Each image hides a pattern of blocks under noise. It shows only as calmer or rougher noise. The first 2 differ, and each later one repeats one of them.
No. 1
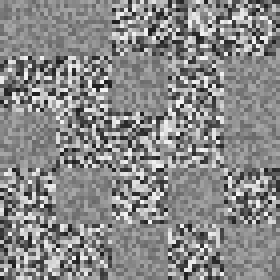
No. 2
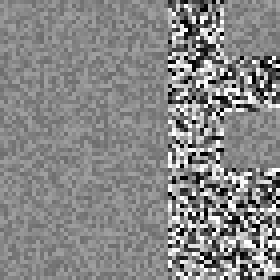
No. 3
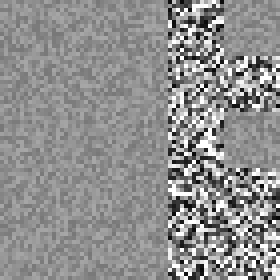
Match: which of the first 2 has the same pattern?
2
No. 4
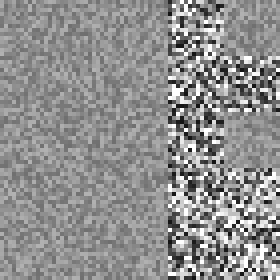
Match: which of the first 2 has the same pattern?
2
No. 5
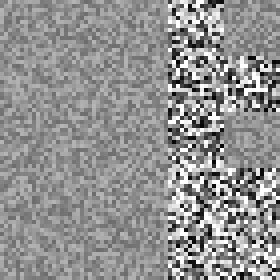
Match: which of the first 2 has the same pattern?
2
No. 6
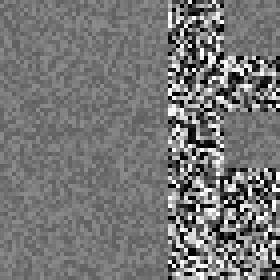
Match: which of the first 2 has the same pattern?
2
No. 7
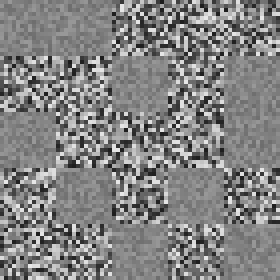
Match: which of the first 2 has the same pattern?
1
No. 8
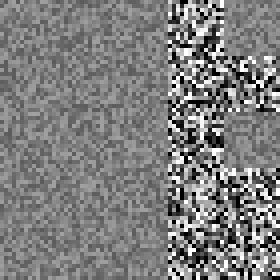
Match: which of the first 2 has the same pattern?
2
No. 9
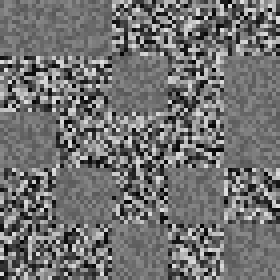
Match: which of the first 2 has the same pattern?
1
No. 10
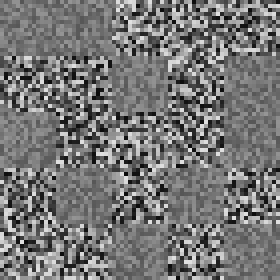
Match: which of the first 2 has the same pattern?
1
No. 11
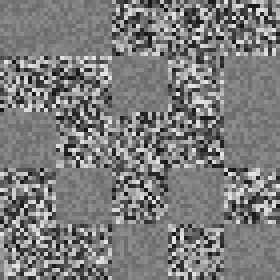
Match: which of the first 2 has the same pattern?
1
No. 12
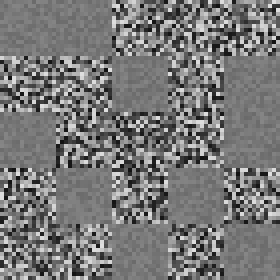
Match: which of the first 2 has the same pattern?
1
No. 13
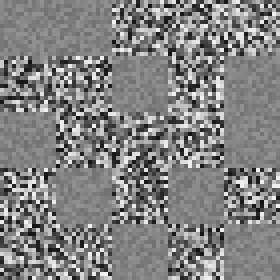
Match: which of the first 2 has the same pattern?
1
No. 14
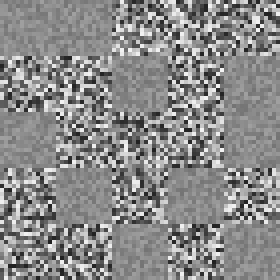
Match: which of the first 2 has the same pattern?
1
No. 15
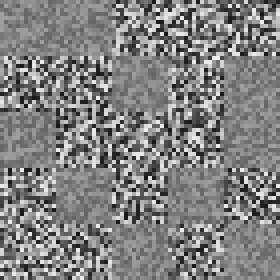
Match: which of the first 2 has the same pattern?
1
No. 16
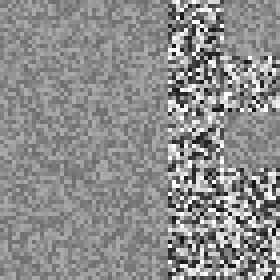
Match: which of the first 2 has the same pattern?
2
